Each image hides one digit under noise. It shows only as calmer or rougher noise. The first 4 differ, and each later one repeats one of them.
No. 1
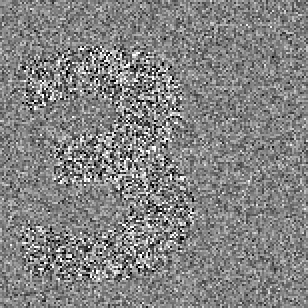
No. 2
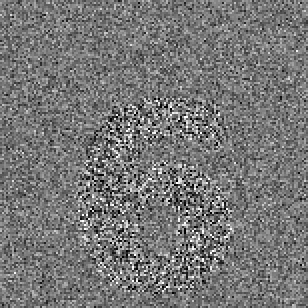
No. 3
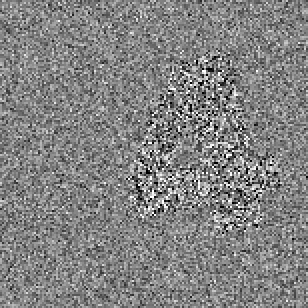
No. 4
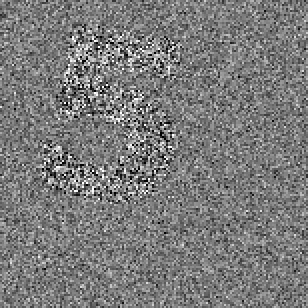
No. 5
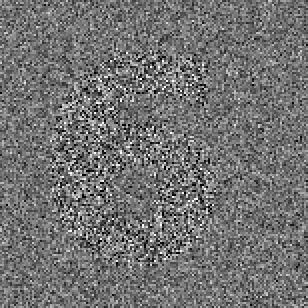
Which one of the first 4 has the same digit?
2
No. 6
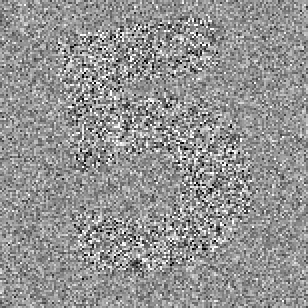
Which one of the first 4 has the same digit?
4
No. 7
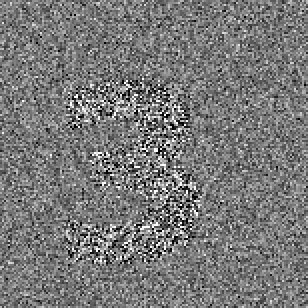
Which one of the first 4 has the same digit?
1
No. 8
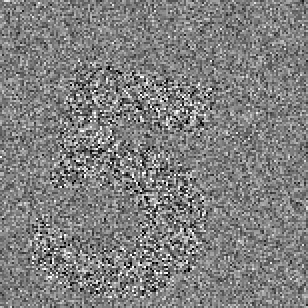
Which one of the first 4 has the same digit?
4
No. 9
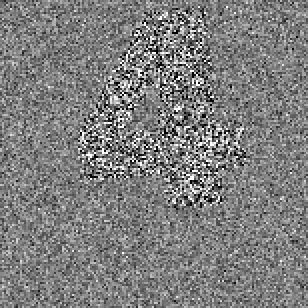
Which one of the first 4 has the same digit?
3
